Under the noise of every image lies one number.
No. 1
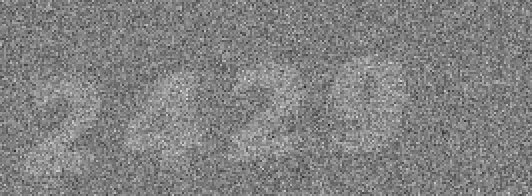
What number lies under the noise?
2429
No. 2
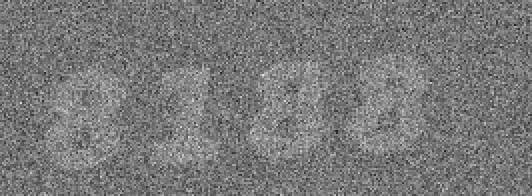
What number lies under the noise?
8188
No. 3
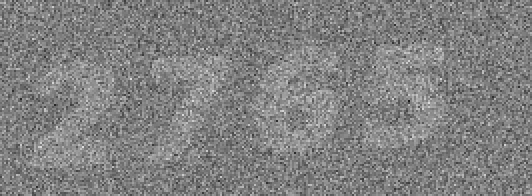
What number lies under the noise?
2765
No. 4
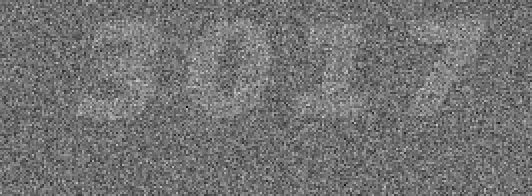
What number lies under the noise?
3017
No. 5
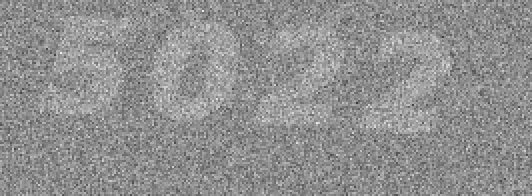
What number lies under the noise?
5022
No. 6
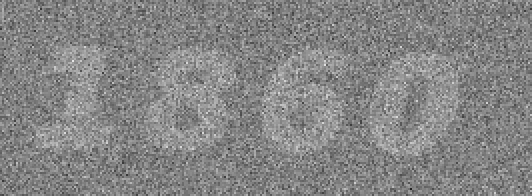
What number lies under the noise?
1860
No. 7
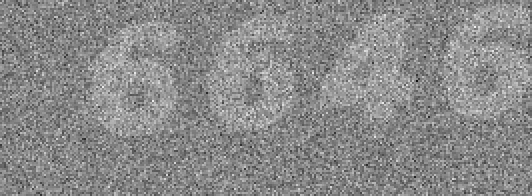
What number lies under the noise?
6646
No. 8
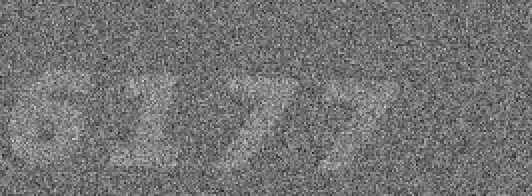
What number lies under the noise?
6177
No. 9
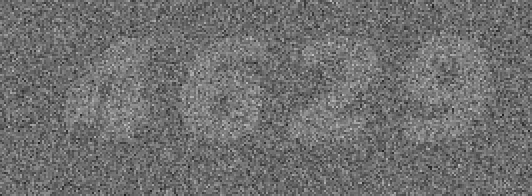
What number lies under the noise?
4629
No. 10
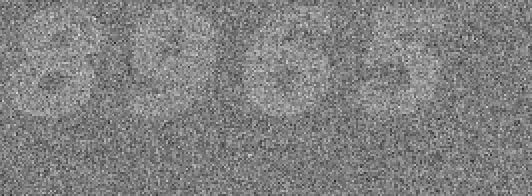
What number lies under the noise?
8965
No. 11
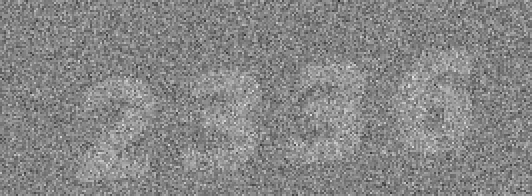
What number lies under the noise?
2336
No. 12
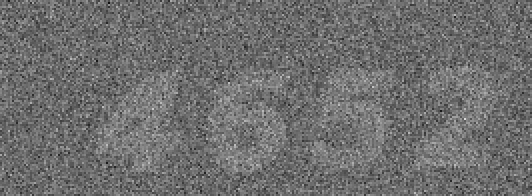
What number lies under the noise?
4652
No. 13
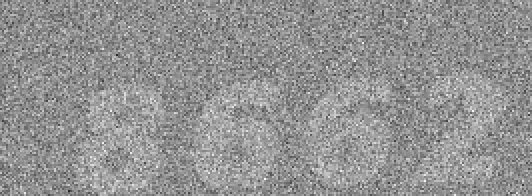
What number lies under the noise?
8662
